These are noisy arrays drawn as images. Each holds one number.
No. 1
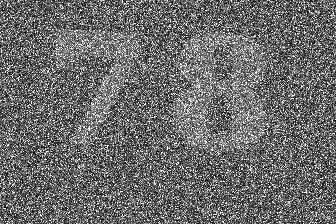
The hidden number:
78
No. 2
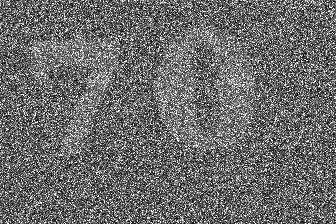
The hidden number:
70
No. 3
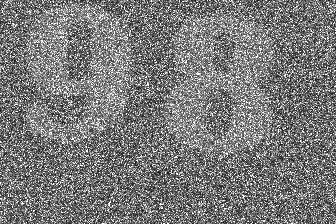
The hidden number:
98
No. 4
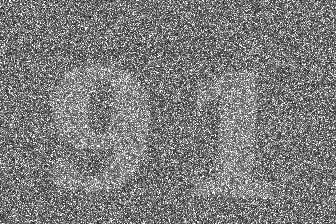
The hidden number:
91
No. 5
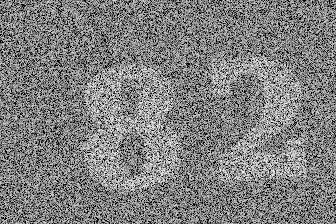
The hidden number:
82
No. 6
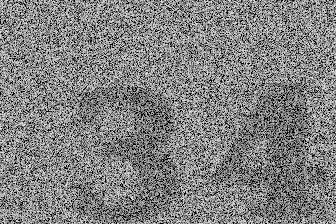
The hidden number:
34
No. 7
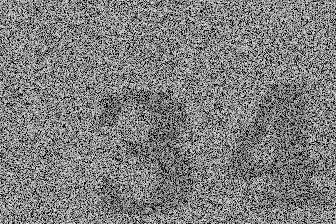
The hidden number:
34
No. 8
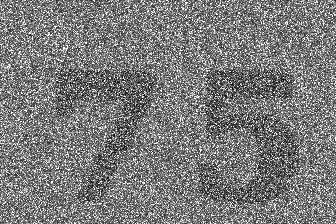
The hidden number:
75
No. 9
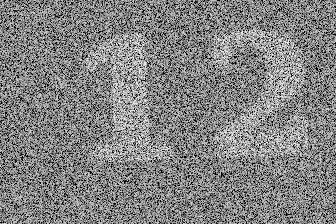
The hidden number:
12
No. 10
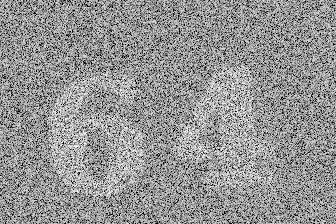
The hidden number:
64
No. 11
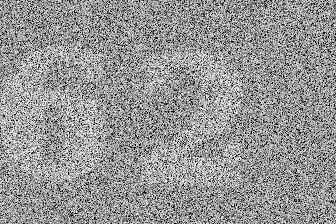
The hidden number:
62
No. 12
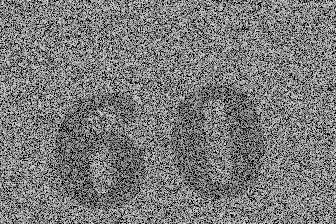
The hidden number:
60
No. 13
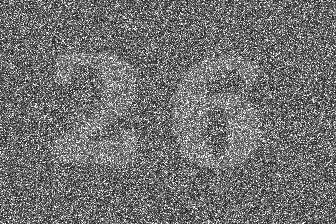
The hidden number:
26
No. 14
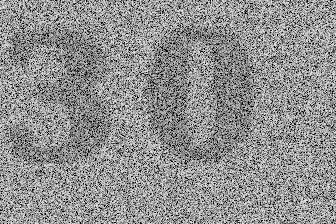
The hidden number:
30
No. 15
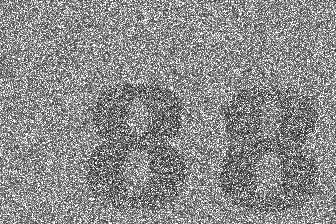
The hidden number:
88
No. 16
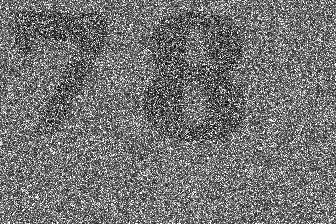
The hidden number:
78
